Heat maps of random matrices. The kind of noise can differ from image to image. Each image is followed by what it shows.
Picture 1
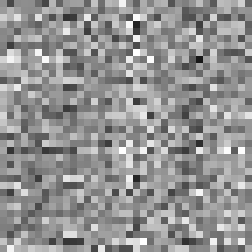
low rank plus noise
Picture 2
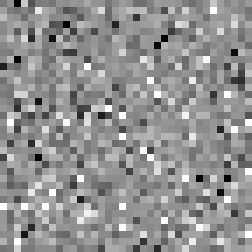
heavy tails
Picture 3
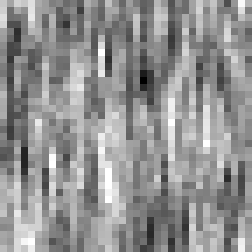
streaked along the columns
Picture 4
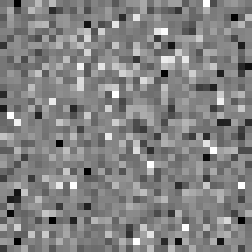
heavy tails
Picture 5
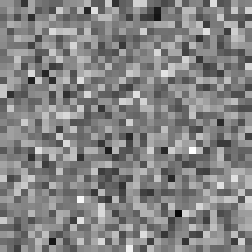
independent entries
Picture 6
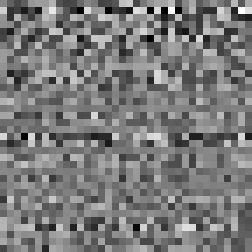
rows of uneven size
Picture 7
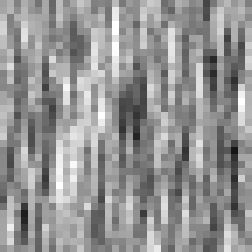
streaked along the columns
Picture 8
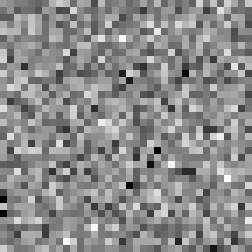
independent entries
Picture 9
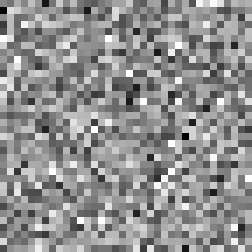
independent entries
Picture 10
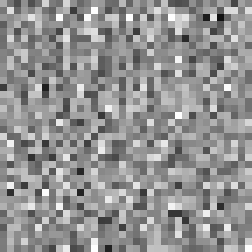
low rank plus noise
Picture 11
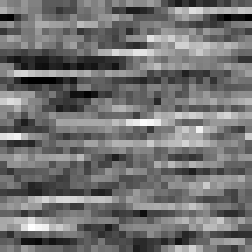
streaked along the rows
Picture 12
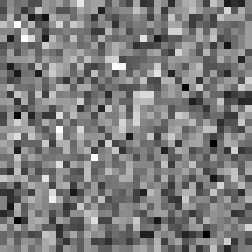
independent entries
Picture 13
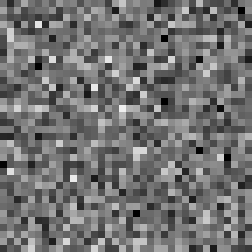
independent entries
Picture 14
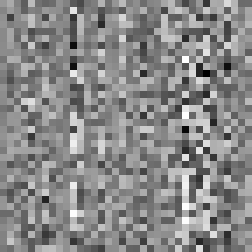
columns of uneven size
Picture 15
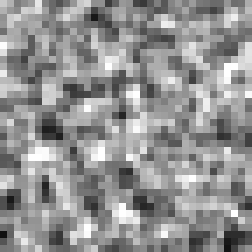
blotchy
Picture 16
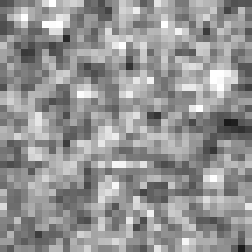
blotchy
